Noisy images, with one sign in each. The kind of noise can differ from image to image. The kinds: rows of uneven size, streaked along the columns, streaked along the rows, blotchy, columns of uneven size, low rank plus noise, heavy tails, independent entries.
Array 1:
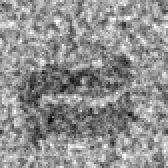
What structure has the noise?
blotchy
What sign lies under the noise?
approximately sign
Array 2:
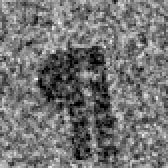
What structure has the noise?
blotchy
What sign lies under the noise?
pilcrow
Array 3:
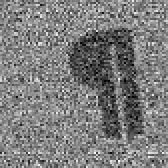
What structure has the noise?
low rank plus noise
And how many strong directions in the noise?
three or four
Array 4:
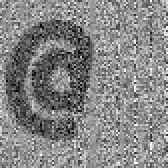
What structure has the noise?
columns of uneven size
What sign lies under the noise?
at sign
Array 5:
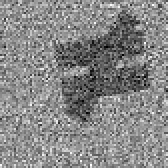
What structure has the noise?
low rank plus noise
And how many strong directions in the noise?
five to eight
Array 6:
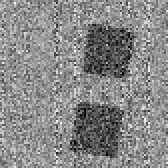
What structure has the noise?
columns of uneven size
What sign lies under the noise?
colon
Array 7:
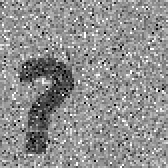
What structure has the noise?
heavy tails
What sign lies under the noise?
question mark
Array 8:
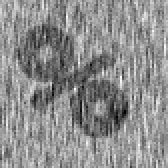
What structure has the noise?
streaked along the columns
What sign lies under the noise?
percent sign
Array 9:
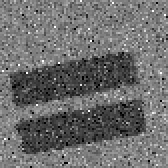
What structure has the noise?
heavy tails
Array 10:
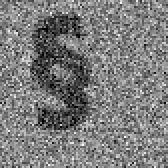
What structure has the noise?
independent entries
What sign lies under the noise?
section sign
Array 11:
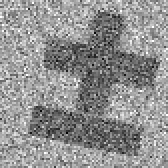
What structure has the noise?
independent entries
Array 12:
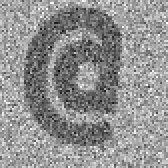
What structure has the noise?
independent entries
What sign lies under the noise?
at sign
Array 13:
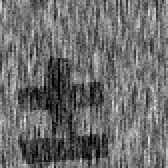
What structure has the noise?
streaked along the columns
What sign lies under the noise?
plus-minus sign
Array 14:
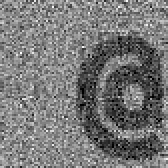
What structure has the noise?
low rank plus noise
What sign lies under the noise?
at sign
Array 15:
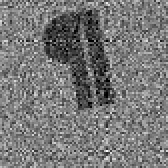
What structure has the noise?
low rank plus noise
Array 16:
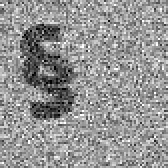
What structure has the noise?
low rank plus noise
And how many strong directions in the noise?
five to eight
